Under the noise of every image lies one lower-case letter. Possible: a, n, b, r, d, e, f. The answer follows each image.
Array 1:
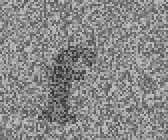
f
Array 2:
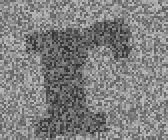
r
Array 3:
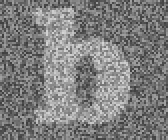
b
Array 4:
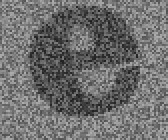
e
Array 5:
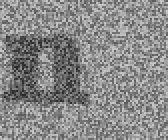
n
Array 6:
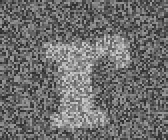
r
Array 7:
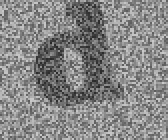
d
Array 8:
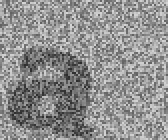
a
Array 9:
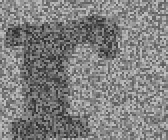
r
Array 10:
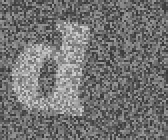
d
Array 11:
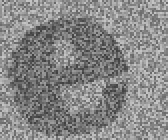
e
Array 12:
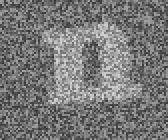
n
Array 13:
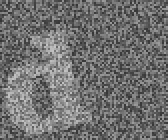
d
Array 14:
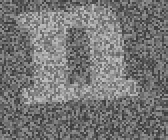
n
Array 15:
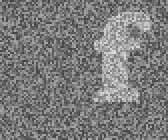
f
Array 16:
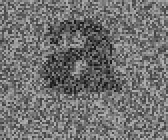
a
